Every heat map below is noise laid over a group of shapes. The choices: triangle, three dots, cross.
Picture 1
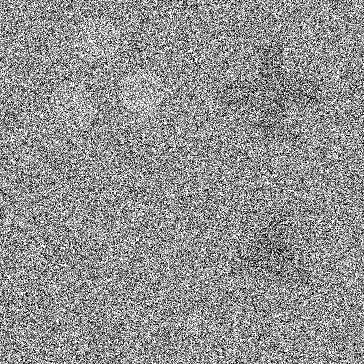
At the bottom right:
triangle
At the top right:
cross
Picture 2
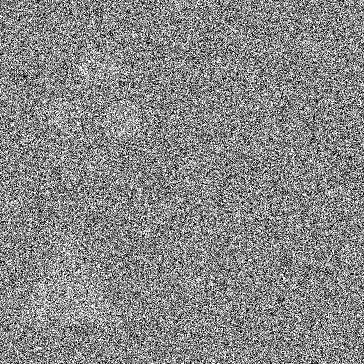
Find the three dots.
top left
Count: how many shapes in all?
2
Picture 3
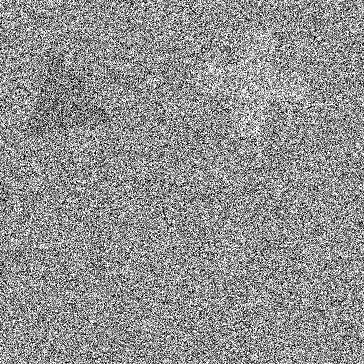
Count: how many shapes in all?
2
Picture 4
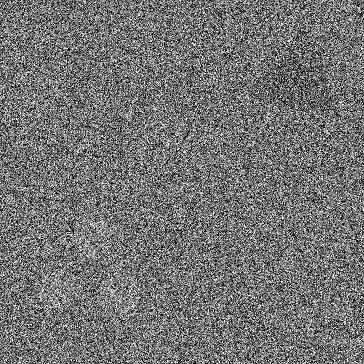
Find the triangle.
top right
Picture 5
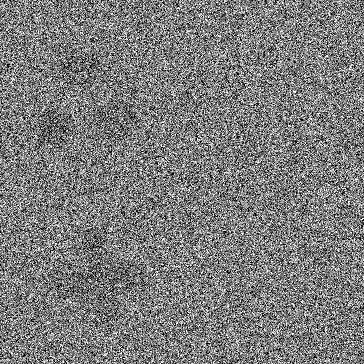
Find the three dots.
top left
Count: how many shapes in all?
2
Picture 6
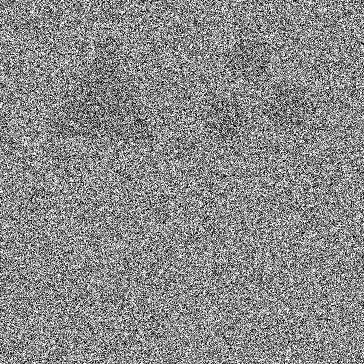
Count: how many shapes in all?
2
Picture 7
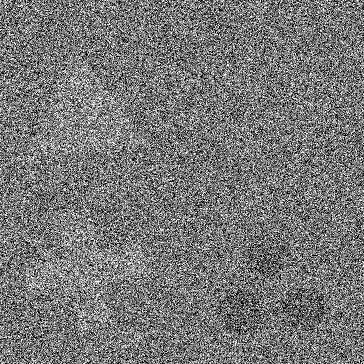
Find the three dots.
bottom right
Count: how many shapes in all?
3
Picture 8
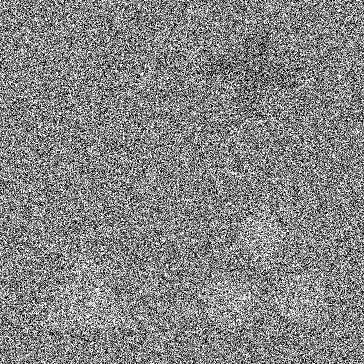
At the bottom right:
three dots
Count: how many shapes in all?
3
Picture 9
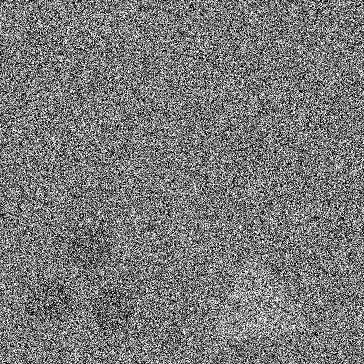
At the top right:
nothing
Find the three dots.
bottom left
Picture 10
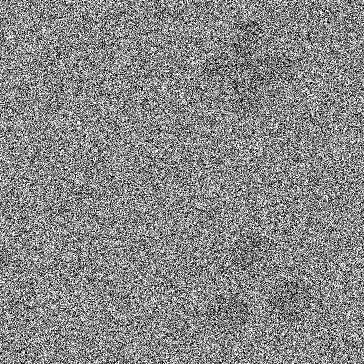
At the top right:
cross
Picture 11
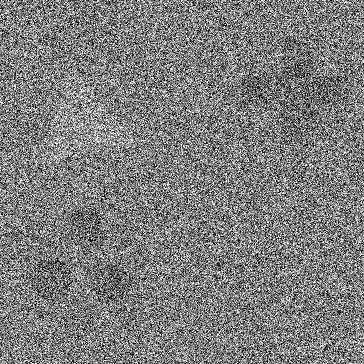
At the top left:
triangle
